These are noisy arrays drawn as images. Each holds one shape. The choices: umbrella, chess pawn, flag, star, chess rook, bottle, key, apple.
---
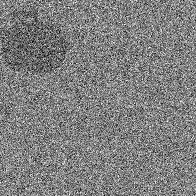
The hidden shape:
apple
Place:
top left
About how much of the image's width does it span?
a third
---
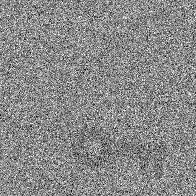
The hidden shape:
key
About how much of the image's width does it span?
half
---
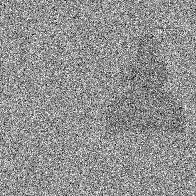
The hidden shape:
chess pawn
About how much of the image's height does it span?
half
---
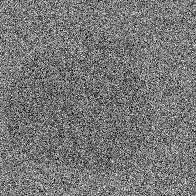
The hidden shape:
apple
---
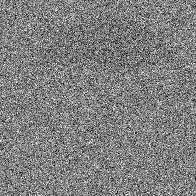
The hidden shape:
umbrella
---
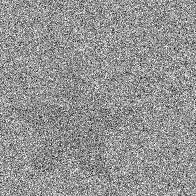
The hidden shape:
star
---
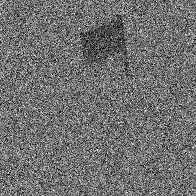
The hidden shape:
flag
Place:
top middle
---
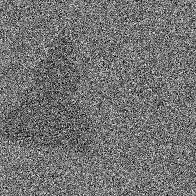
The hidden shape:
chess pawn
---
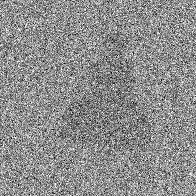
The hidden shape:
chess pawn
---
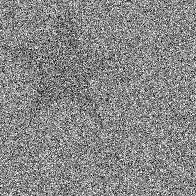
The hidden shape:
star
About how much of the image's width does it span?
two thirds
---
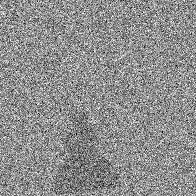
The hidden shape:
chess pawn
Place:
bottom middle
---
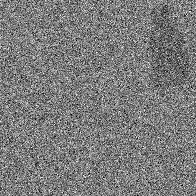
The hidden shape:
bottle
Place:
top right
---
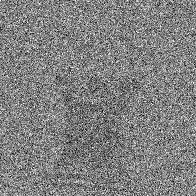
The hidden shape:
chess rook
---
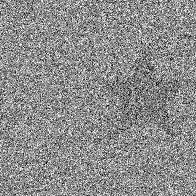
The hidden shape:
star
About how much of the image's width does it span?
half
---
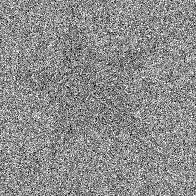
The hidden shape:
star
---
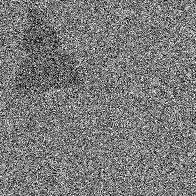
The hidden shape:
chess pawn
